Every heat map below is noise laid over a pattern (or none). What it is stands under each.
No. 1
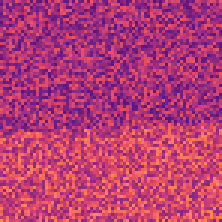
a sharp edge
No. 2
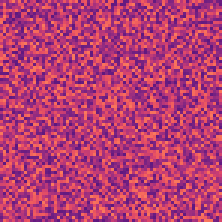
only noise
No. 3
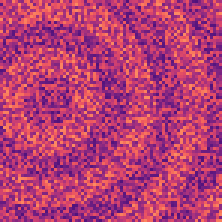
rings round one point
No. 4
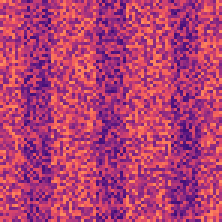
vertical stripes
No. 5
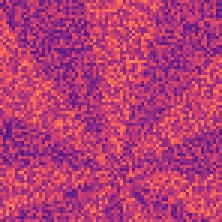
spokes from one point
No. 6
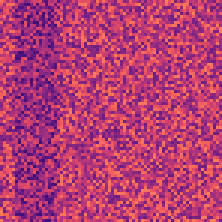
one vertical stripe
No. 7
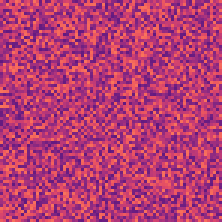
only noise
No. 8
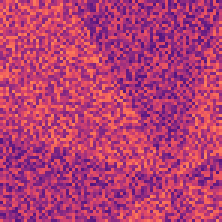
spokes from one point
